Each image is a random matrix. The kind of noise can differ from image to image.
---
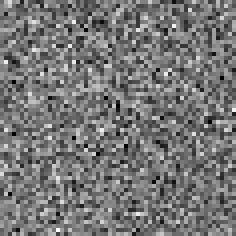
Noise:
independent entries
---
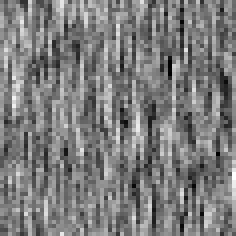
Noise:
streaked along the columns
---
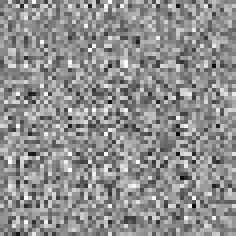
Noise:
low rank plus noise
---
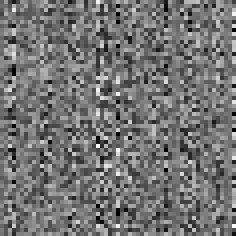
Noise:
columns of uneven size
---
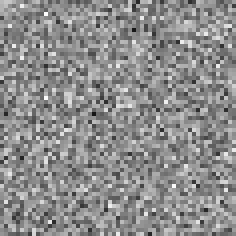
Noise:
independent entries
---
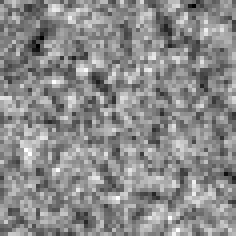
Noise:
blotchy
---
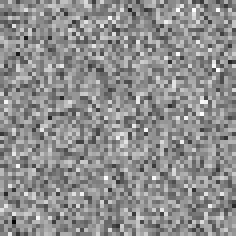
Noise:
independent entries
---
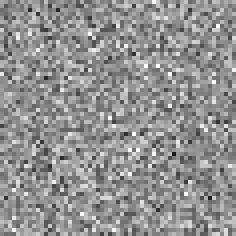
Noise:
independent entries
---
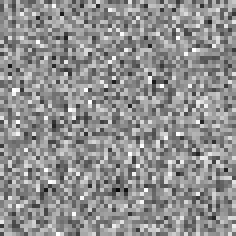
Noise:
independent entries
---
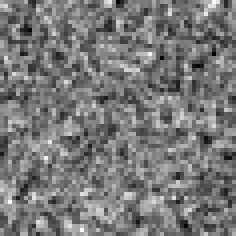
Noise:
blotchy
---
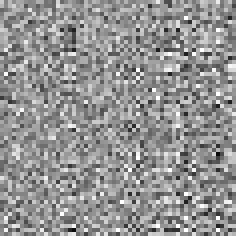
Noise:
low rank plus noise
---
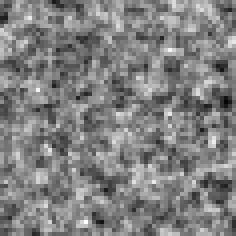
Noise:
blotchy
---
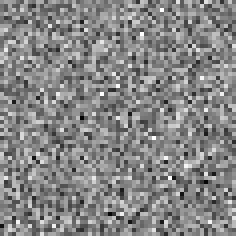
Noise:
independent entries
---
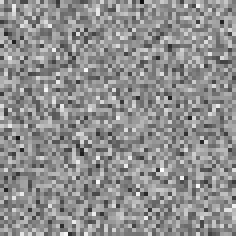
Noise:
independent entries
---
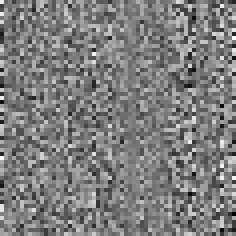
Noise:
columns of uneven size
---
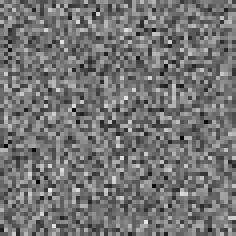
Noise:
independent entries
